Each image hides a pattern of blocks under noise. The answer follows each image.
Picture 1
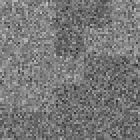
no symmetry
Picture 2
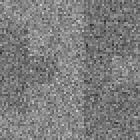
top and bottom mirror each other
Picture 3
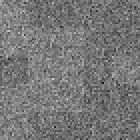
top and bottom mirror each other
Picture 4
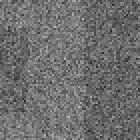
top and bottom mirror each other
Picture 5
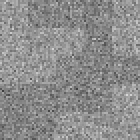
no symmetry
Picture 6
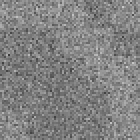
mirrored about the diagonal from the bottom left
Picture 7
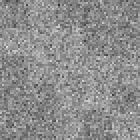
mirrored about the diagonal from the top left
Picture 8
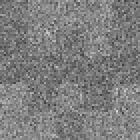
left and right mirror each other
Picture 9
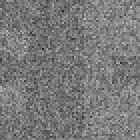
top and bottom mirror each other
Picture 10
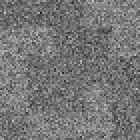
mirrored about the diagonal from the bottom left
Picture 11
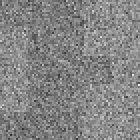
top and bottom mirror each other
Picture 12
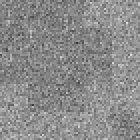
mirrored about the diagonal from the top left
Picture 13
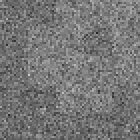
mirrored about the diagonal from the bottom left
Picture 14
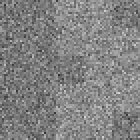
top and bottom mirror each other
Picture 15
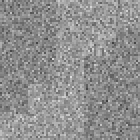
the same after a half turn
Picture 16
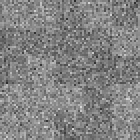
mirrored about the diagonal from the bottom left
